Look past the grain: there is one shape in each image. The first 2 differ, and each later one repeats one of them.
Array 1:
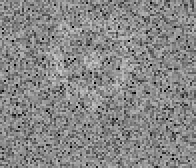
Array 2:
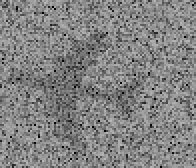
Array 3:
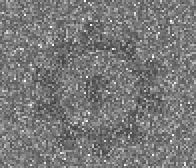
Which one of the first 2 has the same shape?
1
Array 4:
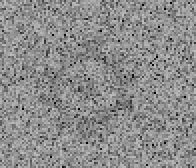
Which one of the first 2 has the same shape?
1
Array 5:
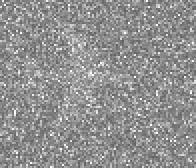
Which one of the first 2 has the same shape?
2
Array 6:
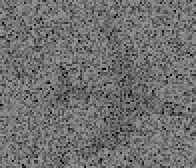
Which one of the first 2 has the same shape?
2
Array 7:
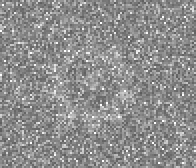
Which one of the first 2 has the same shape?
1
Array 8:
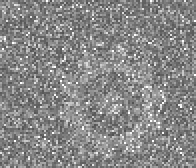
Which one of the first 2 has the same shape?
1
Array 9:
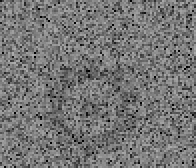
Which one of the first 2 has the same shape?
1
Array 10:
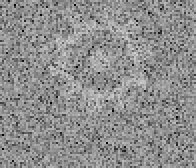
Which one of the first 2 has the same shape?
1
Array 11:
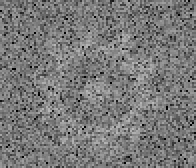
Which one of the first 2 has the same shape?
1
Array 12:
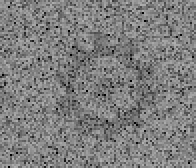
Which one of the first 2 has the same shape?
1
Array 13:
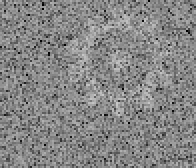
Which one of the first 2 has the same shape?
1
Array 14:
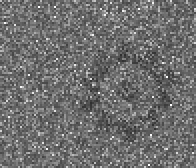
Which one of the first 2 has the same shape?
1
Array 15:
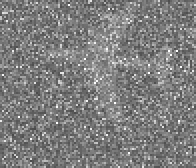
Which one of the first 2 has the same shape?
2
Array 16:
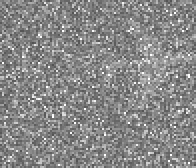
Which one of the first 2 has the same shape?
2
